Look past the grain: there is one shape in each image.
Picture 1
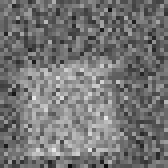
square
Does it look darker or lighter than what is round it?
lighter
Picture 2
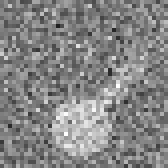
lollipop
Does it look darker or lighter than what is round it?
lighter
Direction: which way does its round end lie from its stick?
down and left
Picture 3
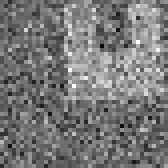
square with a notch
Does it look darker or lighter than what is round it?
lighter
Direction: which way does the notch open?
up
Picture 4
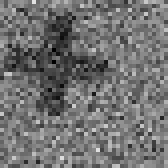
cross
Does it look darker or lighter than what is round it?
darker
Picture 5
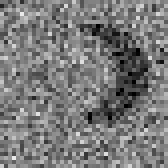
crescent
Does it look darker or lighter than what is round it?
darker
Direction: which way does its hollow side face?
left
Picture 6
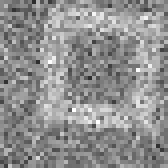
square frame
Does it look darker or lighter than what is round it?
lighter
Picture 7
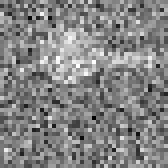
lollipop
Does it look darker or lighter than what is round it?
lighter
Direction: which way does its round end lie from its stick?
left
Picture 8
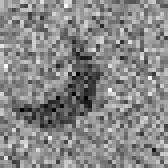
crescent
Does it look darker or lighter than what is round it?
darker
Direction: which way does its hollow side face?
up and left
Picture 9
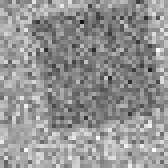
square
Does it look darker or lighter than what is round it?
darker
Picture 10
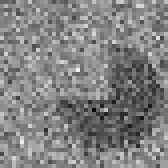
disc with a wedge cut out
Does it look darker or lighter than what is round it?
darker
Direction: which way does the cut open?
up and left
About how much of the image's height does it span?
two thirds
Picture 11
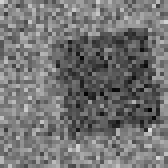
square
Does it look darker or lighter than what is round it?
darker
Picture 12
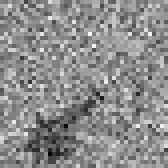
lollipop
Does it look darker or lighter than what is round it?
darker
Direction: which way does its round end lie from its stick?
down and left
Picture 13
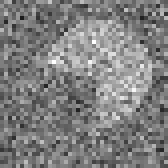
disc with a wedge cut out
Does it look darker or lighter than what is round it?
lighter
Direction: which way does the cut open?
down and left
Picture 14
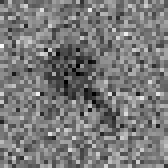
lollipop
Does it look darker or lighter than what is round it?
darker
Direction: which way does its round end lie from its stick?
up and left
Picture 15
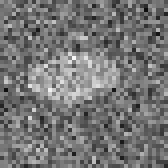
ellipse
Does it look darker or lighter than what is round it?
lighter
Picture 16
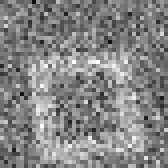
square frame
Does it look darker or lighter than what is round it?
lighter
